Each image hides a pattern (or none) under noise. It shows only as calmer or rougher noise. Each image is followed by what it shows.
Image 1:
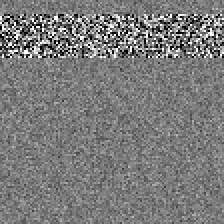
one horizontal stripe
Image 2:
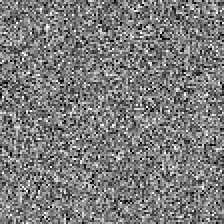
only noise
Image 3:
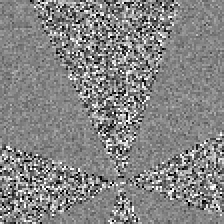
spokes from one point
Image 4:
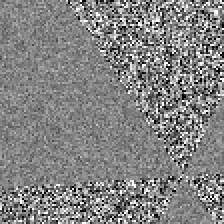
spokes from one point
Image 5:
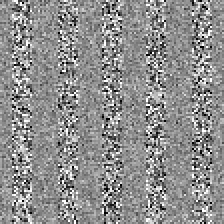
vertical stripes
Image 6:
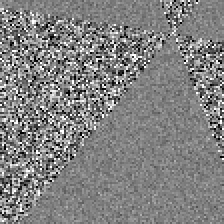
spokes from one point
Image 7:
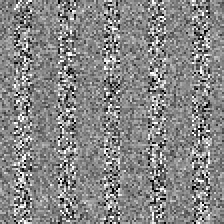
vertical stripes
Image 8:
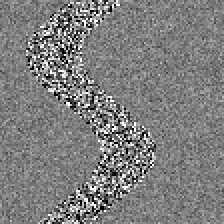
a wavy band
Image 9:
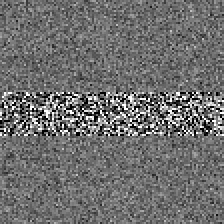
one horizontal stripe
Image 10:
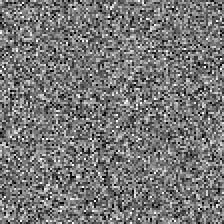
only noise
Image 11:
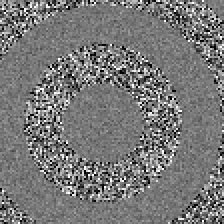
rings round one point
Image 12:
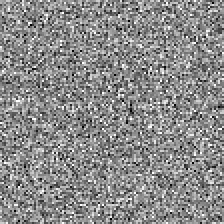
only noise
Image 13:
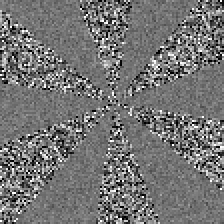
spokes from one point
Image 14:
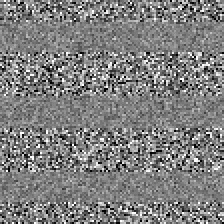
horizontal stripes
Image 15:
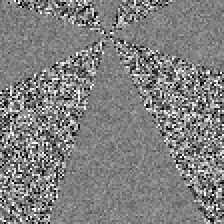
spokes from one point
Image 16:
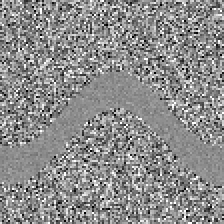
a wavy band
